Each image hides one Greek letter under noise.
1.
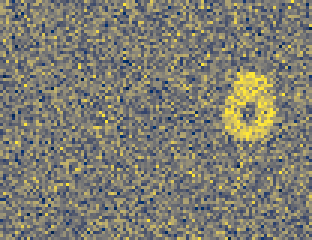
delta
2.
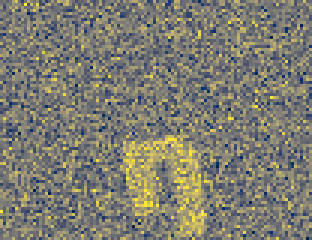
eta
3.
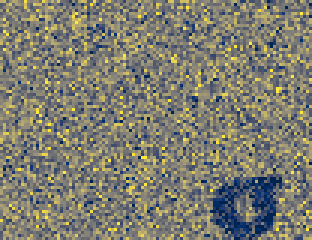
sigma
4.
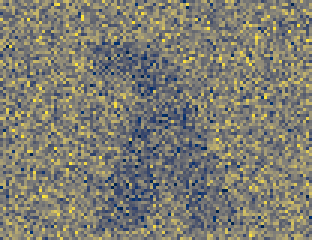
lambda
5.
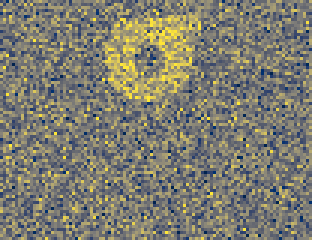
sigma
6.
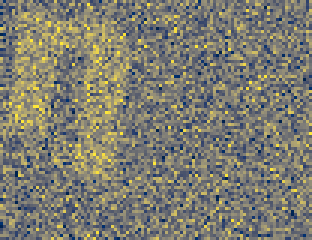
eta
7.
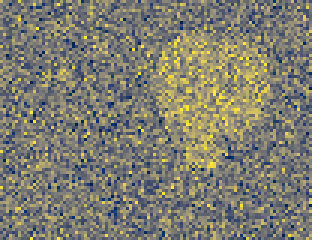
phi
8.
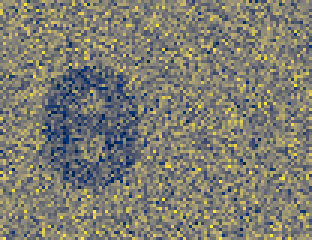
theta
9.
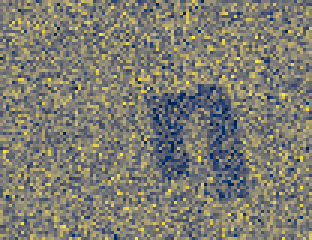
eta
